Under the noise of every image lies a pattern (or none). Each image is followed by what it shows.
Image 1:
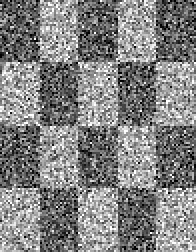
a checkerboard
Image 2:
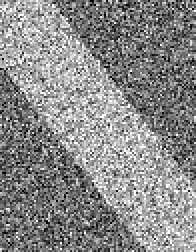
a diagonal band
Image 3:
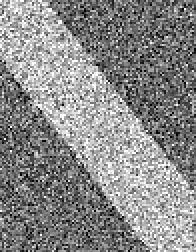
a diagonal band
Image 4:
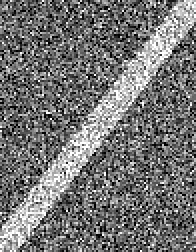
a diagonal band
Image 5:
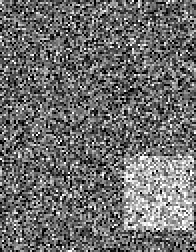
one block
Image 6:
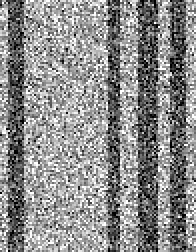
bands of columns
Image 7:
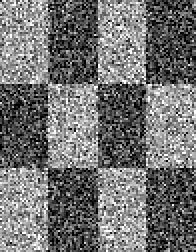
a checkerboard
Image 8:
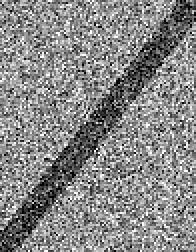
a diagonal band
